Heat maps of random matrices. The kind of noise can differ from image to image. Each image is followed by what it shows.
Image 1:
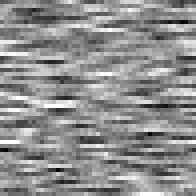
streaked along the rows
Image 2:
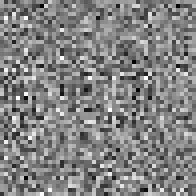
low rank plus noise
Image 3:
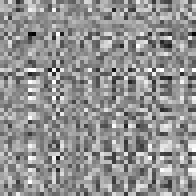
low rank plus noise
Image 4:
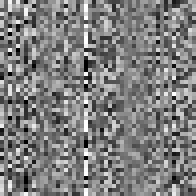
columns of uneven size
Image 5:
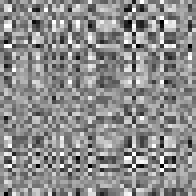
low rank plus noise
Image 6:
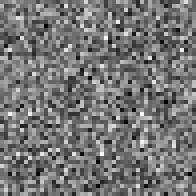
independent entries
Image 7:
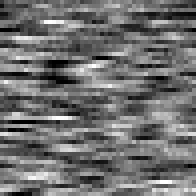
streaked along the rows
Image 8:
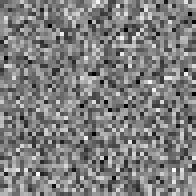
independent entries
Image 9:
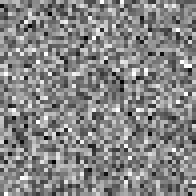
independent entries
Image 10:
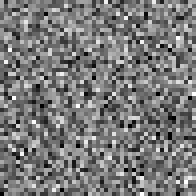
independent entries
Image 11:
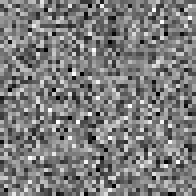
independent entries
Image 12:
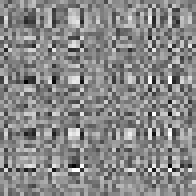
low rank plus noise
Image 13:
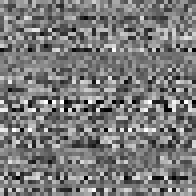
rows of uneven size
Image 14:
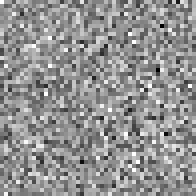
independent entries
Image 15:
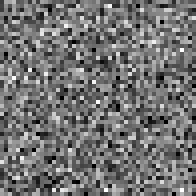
independent entries
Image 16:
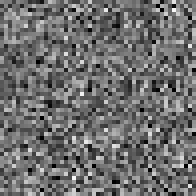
low rank plus noise
